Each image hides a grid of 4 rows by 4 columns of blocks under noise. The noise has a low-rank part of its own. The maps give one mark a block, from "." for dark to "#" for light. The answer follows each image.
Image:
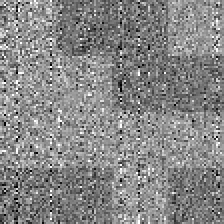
#..#
##..
####
..#.
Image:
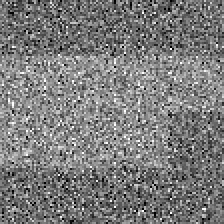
....
####
###.
....
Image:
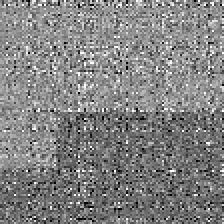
####
####
#...
....
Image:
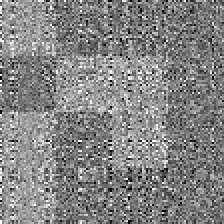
#...
.##.
#.#.
#...
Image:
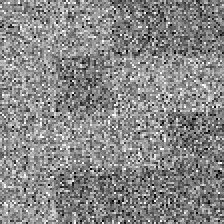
##..
#.##
###.
#...
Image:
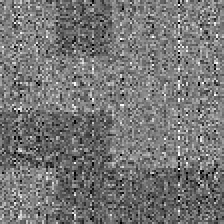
#.##
####
..##
#...
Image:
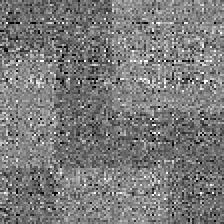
..##
#.##
#...
.##.
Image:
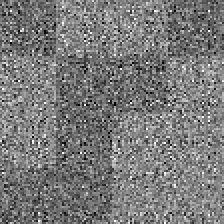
.##.
#..#
#.##
..##
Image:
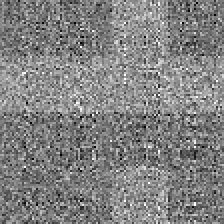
..#.
####
....
..#.
